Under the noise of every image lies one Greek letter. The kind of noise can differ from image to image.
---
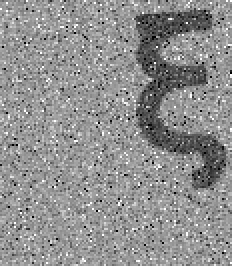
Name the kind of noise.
heavy tails
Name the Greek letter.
xi
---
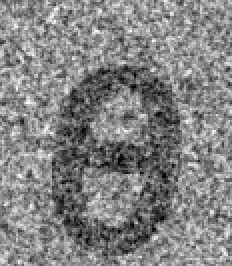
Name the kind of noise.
blotchy
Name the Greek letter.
theta
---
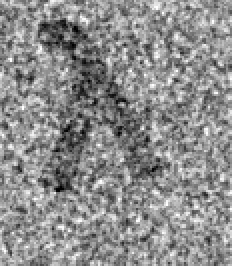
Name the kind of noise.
blotchy
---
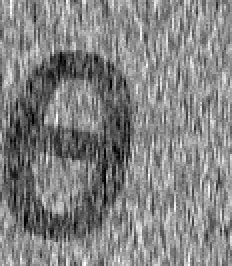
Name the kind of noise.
streaked along the columns
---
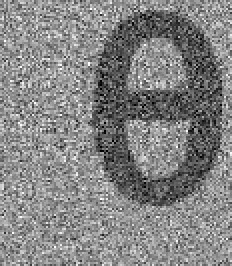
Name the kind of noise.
low rank plus noise
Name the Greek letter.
theta
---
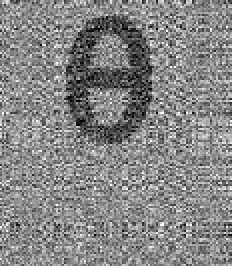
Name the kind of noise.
low rank plus noise
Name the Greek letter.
theta
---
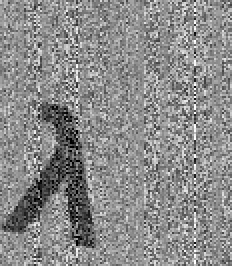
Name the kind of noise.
columns of uneven size
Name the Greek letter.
lambda
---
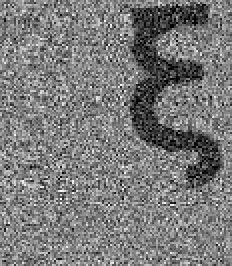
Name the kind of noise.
low rank plus noise
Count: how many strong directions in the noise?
five to eight
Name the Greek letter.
xi
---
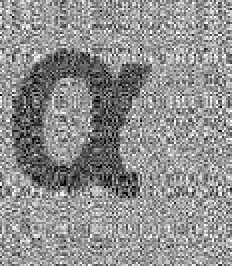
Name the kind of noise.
low rank plus noise
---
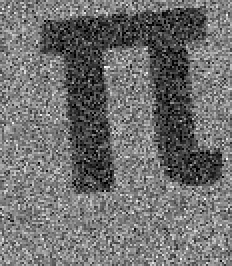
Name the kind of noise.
independent entries
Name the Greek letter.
pi
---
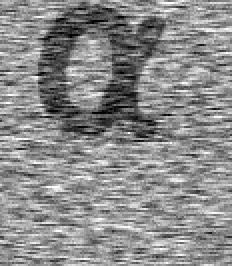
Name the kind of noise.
streaked along the rows
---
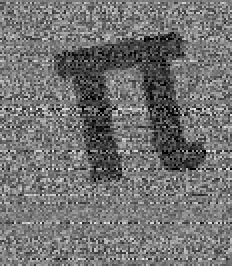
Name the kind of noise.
rows of uneven size
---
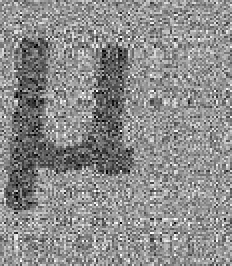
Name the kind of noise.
low rank plus noise
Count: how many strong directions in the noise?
three or four
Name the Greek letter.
mu
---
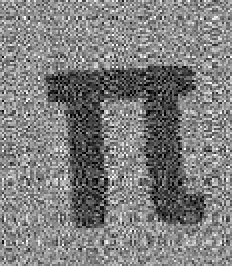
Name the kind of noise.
low rank plus noise
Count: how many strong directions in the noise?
two
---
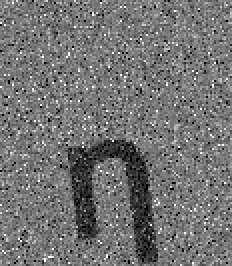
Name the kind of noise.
heavy tails
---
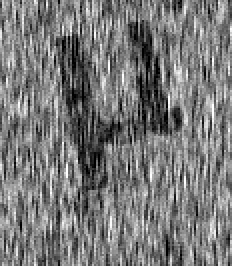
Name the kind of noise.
streaked along the columns
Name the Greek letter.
mu
